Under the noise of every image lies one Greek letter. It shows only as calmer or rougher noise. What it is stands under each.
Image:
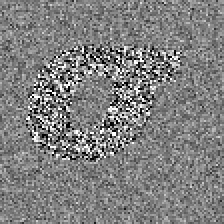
rough sigma
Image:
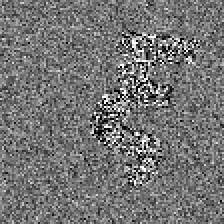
rough xi
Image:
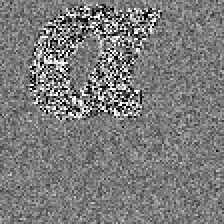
rough alpha
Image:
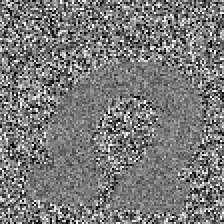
calm omega
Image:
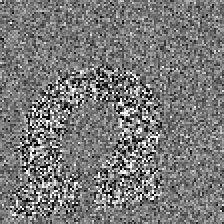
rough omega
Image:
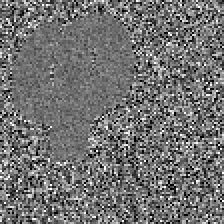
calm phi
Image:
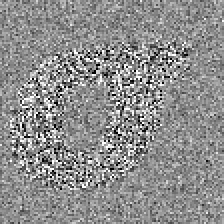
rough sigma
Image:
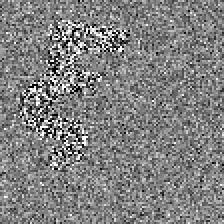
rough xi
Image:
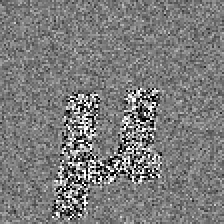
rough mu
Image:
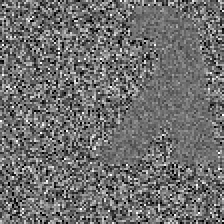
calm lambda
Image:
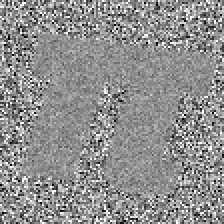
calm pi
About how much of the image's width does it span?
nearly all
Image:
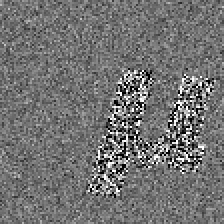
rough mu
